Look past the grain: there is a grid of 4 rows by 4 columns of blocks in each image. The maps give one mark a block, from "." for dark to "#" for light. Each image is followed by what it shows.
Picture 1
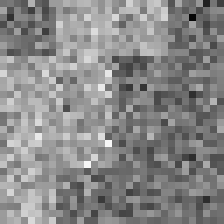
. # # .
# # . .
# # . .
# . . .
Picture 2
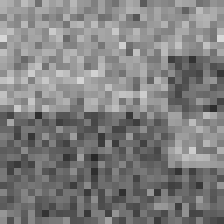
# # # #
# # # .
. . . #
. . . .
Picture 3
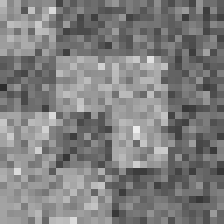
# . . .
. # # .
# . # .
# # . .
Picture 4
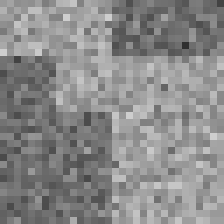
# # . .
. # # #
. . # #
. . # #
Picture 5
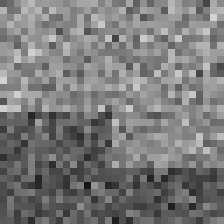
# # # #
# # # #
. . # #
. . . .
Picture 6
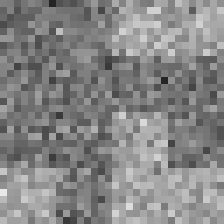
. . # #
. . . .
. . # .
# . # #
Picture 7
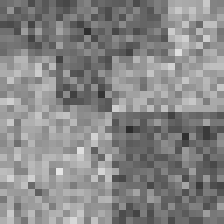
. . . #
# . # #
# # . .
# # . .
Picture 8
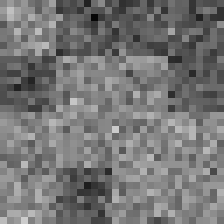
# . . .
. # # .
# # # #
# . # #
